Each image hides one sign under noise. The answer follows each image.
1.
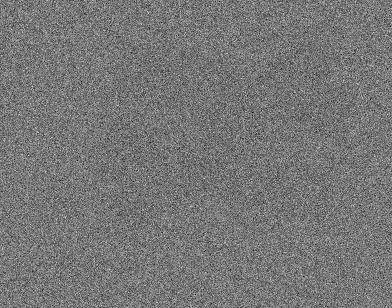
not-equal sign
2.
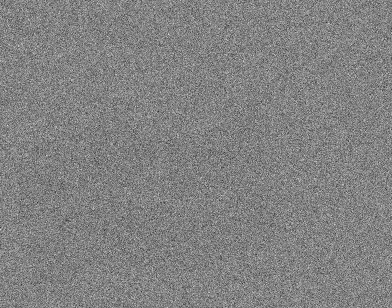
approximately sign
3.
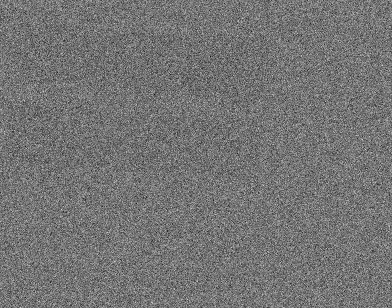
equals sign
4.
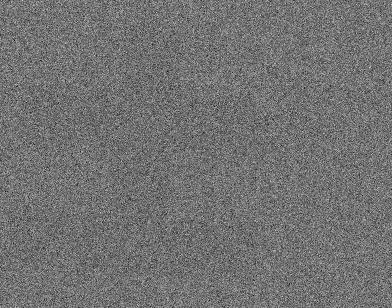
plus-minus sign
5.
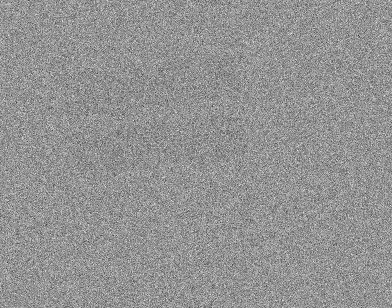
equals sign
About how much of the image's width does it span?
half
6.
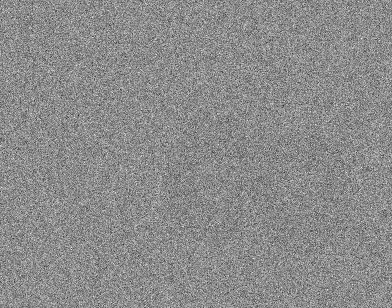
infinity sign
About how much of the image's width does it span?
half
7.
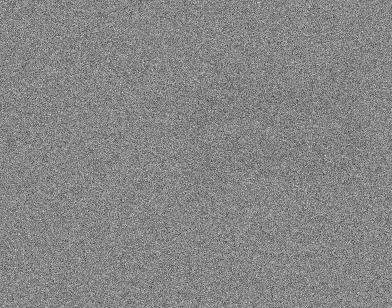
approximately sign
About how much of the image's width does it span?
half
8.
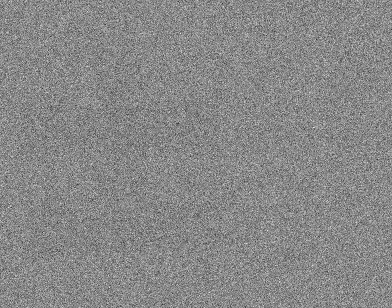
plus-minus sign
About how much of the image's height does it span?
two thirds
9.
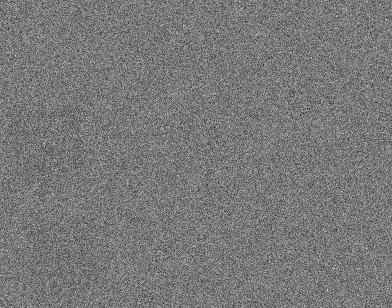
colon
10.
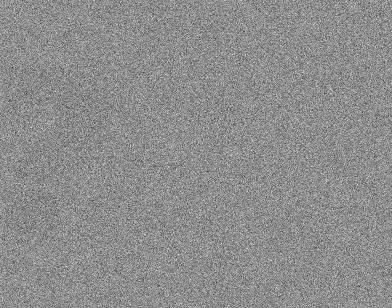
question mark
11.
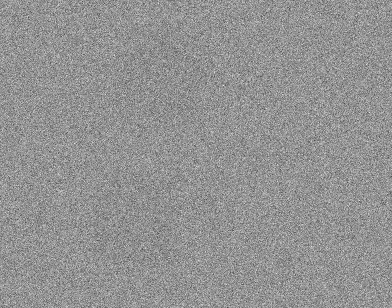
colon
